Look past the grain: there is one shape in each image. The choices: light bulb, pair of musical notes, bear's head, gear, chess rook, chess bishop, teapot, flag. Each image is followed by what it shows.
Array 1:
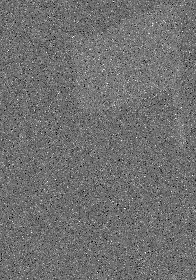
flag
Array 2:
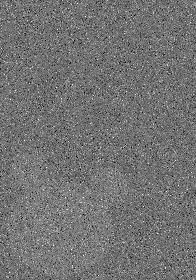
bear's head
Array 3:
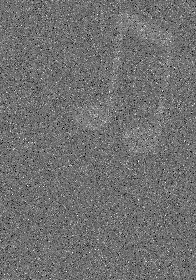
pair of musical notes
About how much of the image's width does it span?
half
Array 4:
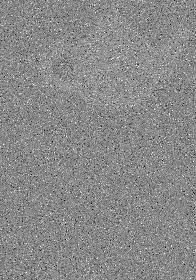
teapot
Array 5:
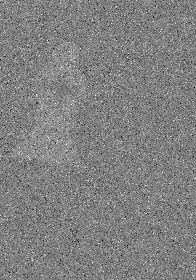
chess bishop
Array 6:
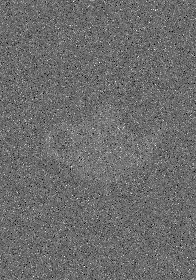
teapot
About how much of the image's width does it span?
two thirds
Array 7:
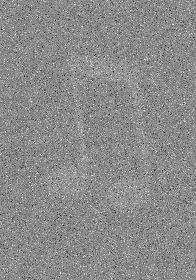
pair of musical notes
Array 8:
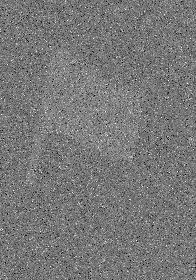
flag
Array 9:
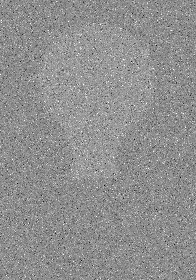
light bulb
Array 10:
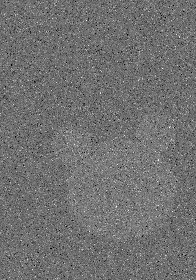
bear's head
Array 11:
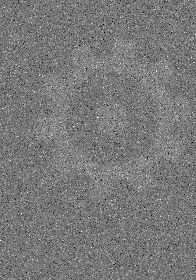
gear
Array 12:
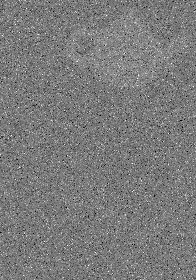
teapot
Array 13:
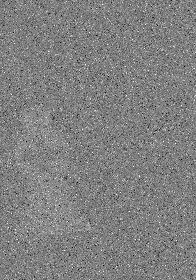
chess bishop
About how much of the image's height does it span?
half
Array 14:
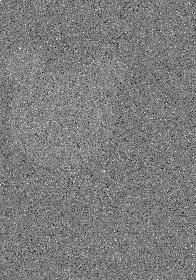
bear's head
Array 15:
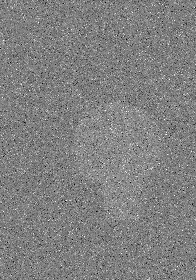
light bulb
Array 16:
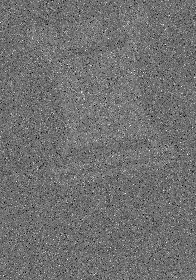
chess rook
